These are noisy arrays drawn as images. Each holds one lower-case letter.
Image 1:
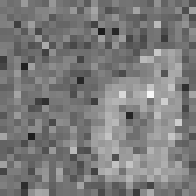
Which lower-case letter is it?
d
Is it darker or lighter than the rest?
lighter
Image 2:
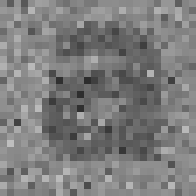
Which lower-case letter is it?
a
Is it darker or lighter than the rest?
darker
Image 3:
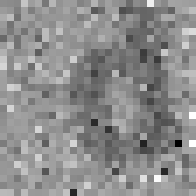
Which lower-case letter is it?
d
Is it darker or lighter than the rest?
darker
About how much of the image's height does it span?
nearly all
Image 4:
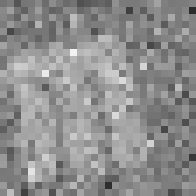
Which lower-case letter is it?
m
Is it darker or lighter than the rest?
lighter
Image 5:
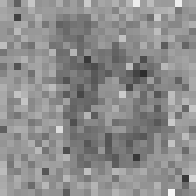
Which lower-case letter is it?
b
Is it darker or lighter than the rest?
darker
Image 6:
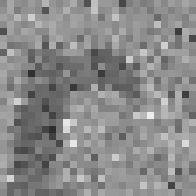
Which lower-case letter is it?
r
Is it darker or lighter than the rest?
darker
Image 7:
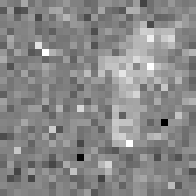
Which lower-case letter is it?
f
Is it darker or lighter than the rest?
lighter
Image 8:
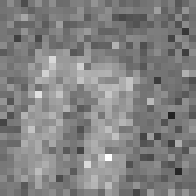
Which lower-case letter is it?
n
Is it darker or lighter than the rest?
lighter
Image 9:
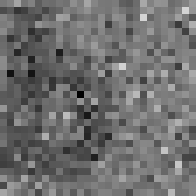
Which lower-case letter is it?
b
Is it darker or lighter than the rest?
darker
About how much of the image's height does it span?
nearly all
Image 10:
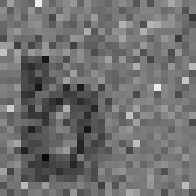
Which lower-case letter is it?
b
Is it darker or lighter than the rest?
darker
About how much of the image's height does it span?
two thirds
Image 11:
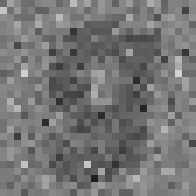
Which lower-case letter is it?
g
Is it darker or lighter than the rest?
darker
